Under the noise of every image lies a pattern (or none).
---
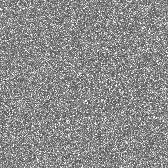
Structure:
only noise
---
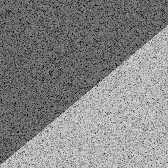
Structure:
a sharp edge
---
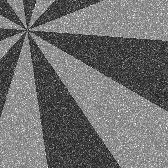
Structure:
spokes from one point
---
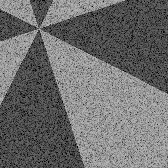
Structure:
spokes from one point
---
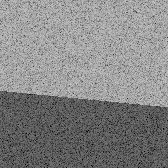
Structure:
a sharp edge
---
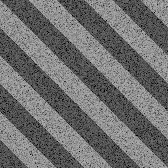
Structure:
diagonal stripes
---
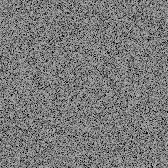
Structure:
only noise
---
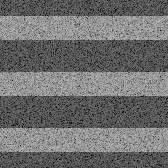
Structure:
horizontal stripes
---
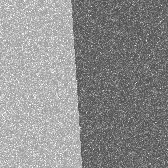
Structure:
a sharp edge
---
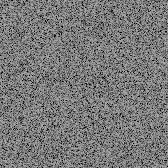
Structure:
only noise
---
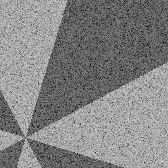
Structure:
spokes from one point
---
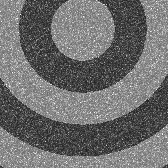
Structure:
rings round one point
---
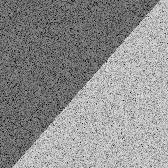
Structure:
a sharp edge
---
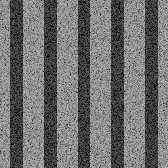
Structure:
vertical stripes
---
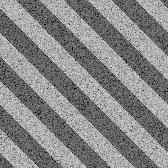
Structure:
diagonal stripes
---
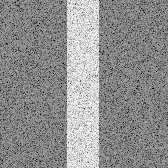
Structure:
one vertical stripe
